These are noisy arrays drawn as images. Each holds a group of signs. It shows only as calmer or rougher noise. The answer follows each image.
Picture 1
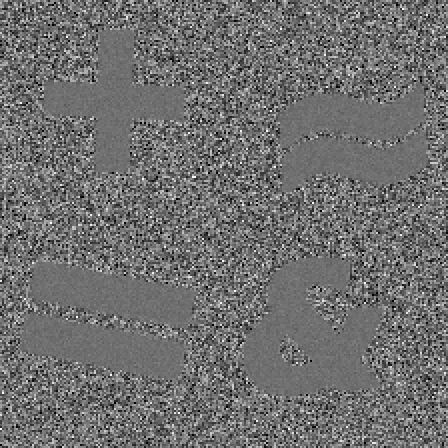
top left: plus sign; top right: approximately sign; bottom left: equals sign; bottom right: ampersand
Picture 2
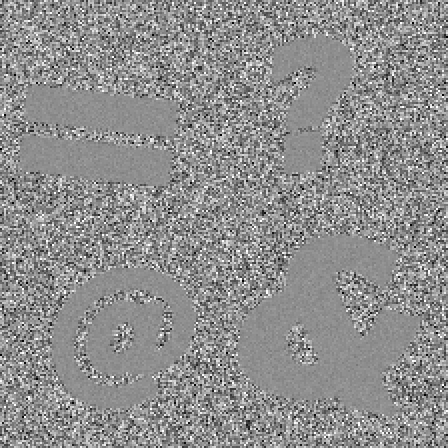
top left: equals sign; top right: question mark; bottom left: at sign; bottom right: ampersand
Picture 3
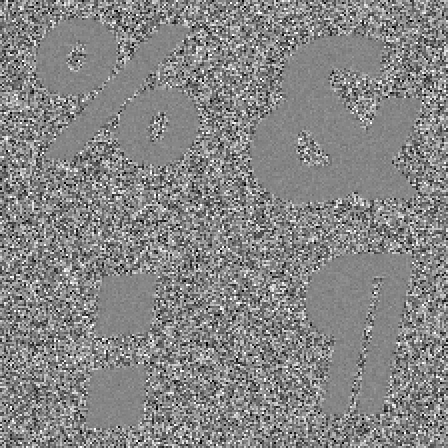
top left: percent sign; top right: ampersand; bottom left: colon; bottom right: pilcrow
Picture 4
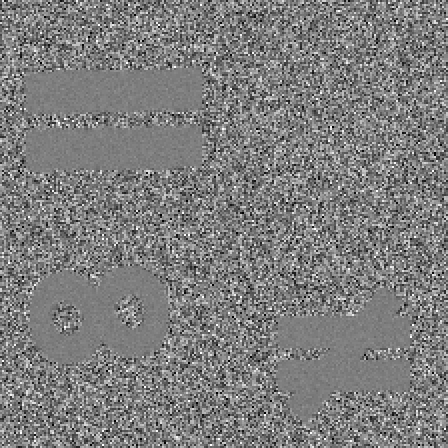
top left: equals sign; bottom left: infinity sign; bottom right: not-equal sign
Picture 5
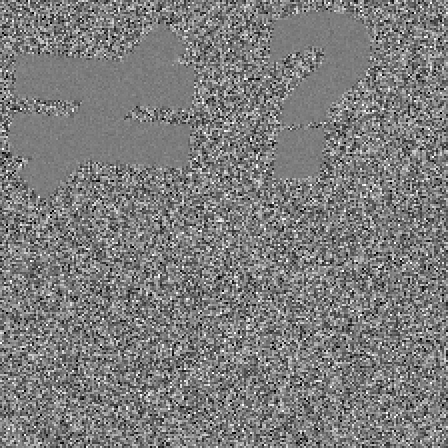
top left: not-equal sign; top right: question mark
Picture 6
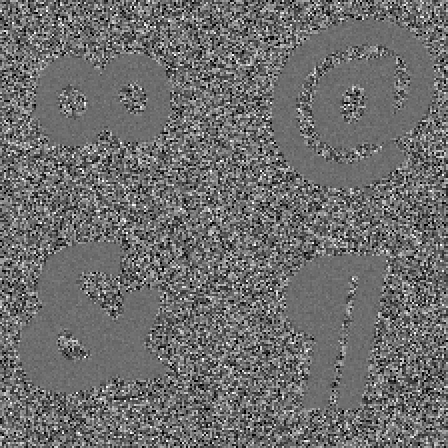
top left: infinity sign; top right: at sign; bottom left: ampersand; bottom right: pilcrow
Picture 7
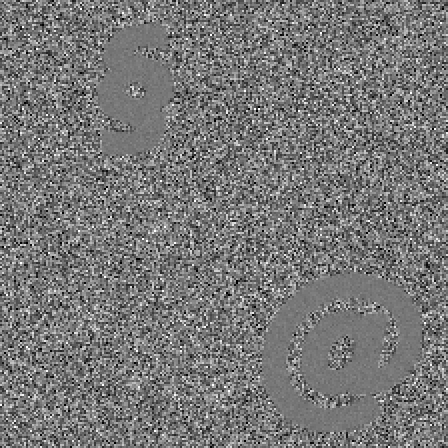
top left: section sign; bottom right: at sign
